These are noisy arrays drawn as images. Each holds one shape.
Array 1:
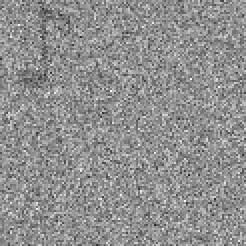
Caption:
dark musical note, top left
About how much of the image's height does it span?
a third
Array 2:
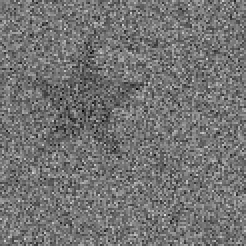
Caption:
dark star
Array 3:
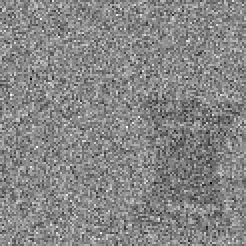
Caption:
dark chess rook
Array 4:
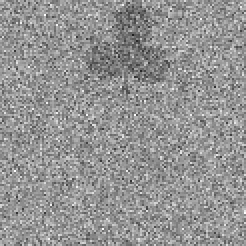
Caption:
dark club, top middle
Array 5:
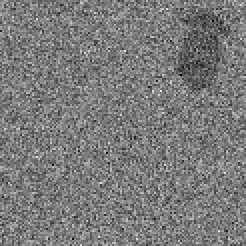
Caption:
dark footprint, top right
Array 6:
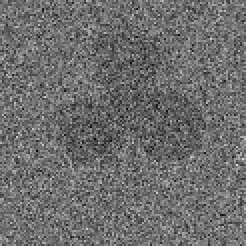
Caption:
dark club
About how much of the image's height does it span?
two thirds
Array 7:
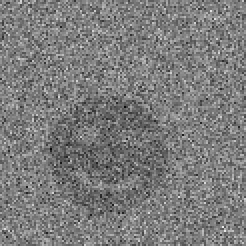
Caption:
dark smiling face
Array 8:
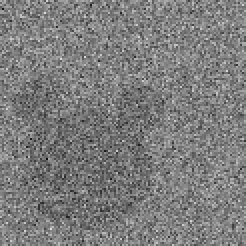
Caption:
dark bear's head
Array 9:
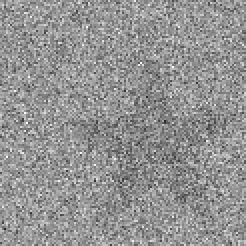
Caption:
dark star
